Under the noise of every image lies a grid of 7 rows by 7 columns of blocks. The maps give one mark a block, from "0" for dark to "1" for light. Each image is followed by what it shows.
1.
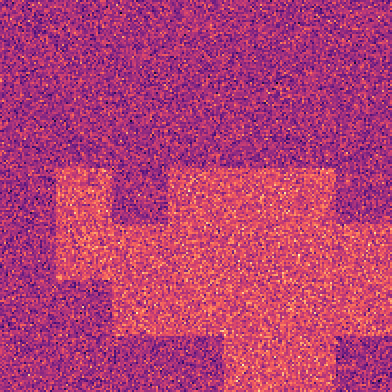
0000000
0000000
0000000
0101110
0111111
0011111
0000110
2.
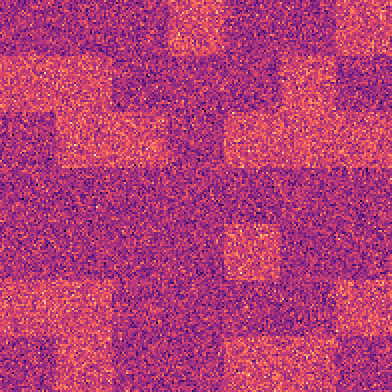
0001001
1100010
0110111
0000000
0000100
1100001
0100110
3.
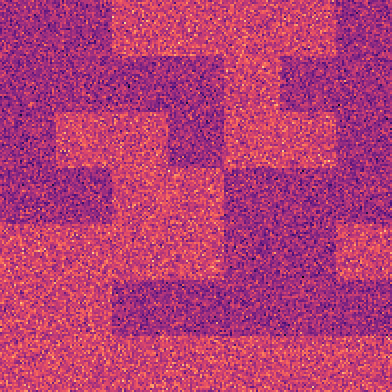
0011110
0000100
0110110
0011000
1111001
1100000
1111111
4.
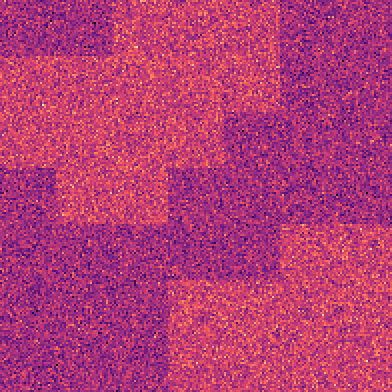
0011100
1111100
1111000
0110000
0000011
0001111
0001111
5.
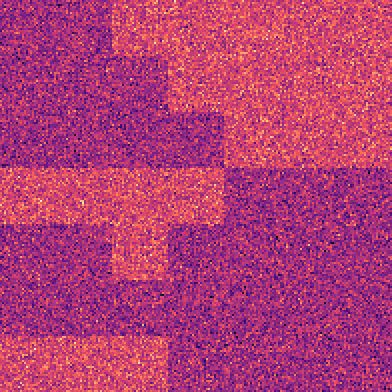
0011111
0001111
0000111
1111000
0010000
0000000
1110000
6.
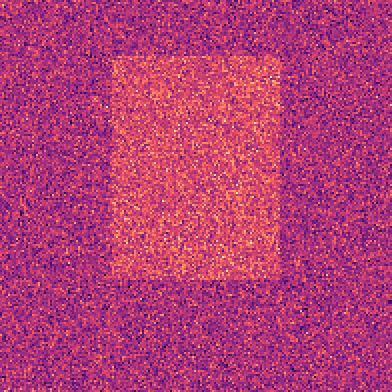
0000000
0011100
0011100
0011100
0011100
0000000
0000000
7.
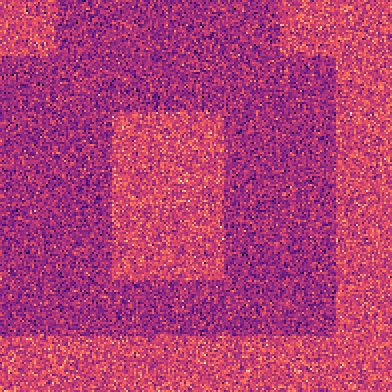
1000011
0000001
0011001
0011001
0011001
0000001
1111111
